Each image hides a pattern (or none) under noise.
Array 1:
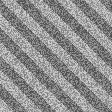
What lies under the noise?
diagonal stripes
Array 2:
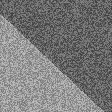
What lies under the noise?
a sharp edge
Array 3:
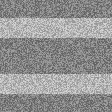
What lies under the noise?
horizontal stripes
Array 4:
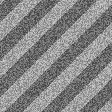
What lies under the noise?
diagonal stripes
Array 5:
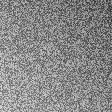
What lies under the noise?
a smooth slope
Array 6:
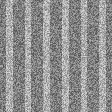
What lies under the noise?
vertical stripes
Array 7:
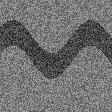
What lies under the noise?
a wavy band
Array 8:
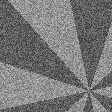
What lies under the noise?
spokes from one point
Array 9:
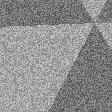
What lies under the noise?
spokes from one point
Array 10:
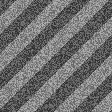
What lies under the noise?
diagonal stripes
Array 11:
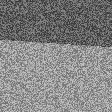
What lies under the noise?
a sharp edge
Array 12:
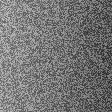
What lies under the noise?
a smooth slope
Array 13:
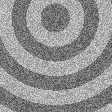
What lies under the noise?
rings round one point
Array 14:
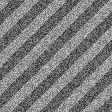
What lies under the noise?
diagonal stripes
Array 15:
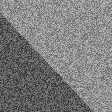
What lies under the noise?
a sharp edge
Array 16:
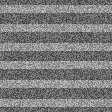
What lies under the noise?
horizontal stripes
